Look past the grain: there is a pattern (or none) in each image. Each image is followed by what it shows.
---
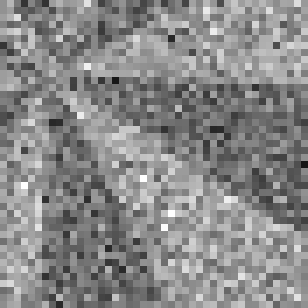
spokes from one point
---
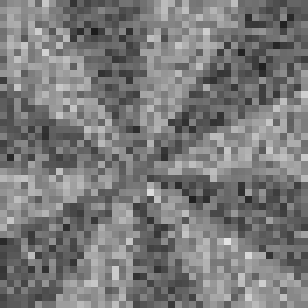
spokes from one point
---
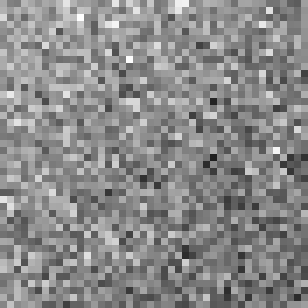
a smooth slope
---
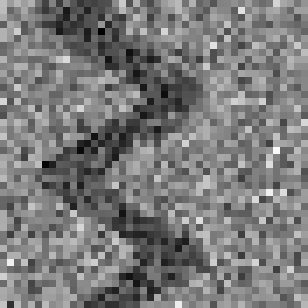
a wavy band
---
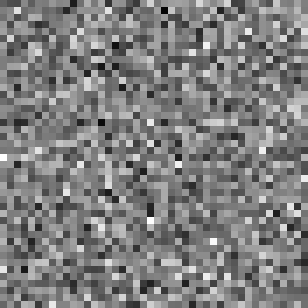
only noise
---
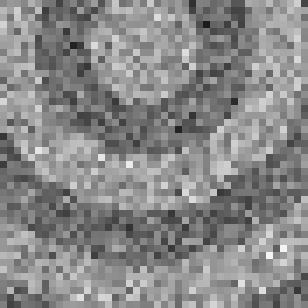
rings round one point
